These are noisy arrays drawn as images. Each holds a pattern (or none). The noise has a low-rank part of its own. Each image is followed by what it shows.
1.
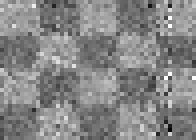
a checkerboard
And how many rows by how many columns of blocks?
4 by 5
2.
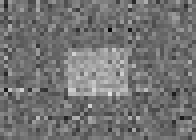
one block
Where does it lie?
centre
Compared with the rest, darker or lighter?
lighter
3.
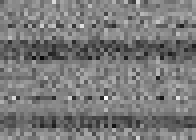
bands of rows
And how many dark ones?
2
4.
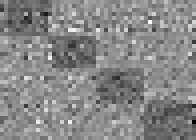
blocks along the diagonal
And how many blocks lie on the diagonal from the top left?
4
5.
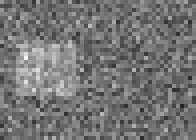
one block
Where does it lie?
middle left
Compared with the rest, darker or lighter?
lighter
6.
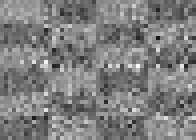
a checkerboard
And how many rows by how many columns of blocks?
6 by 4
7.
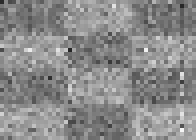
a checkerboard
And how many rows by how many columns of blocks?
4 by 3
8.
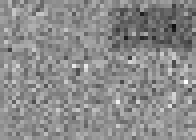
one block
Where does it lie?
top right
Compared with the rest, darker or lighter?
darker
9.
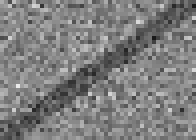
a diagonal band
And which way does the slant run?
bottom left to top right
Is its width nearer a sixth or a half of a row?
a sixth
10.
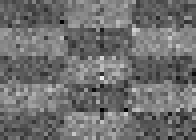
a checkerboard
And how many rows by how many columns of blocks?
5 by 3
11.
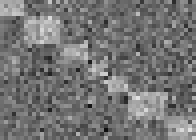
blocks along the diagonal
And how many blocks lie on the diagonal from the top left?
7
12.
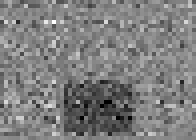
one block
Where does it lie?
bottom middle
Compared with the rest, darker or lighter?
darker
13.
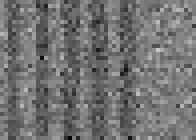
bands of columns
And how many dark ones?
5
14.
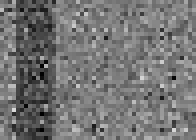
one band of columns
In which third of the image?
left
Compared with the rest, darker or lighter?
darker
